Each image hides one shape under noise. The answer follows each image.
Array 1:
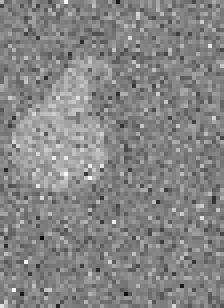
pear
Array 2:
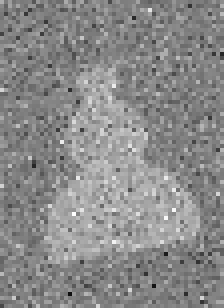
chess pawn
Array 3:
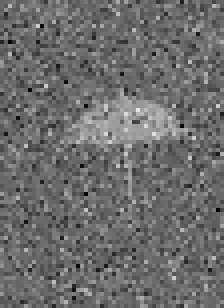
umbrella
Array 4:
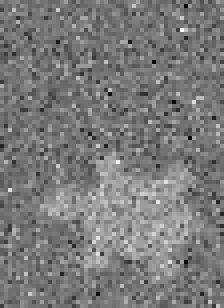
turtle
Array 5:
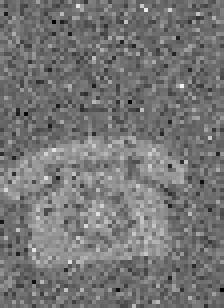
telephone
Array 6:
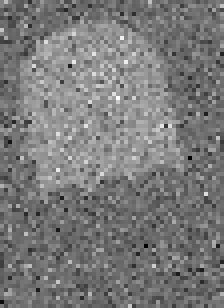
ghost
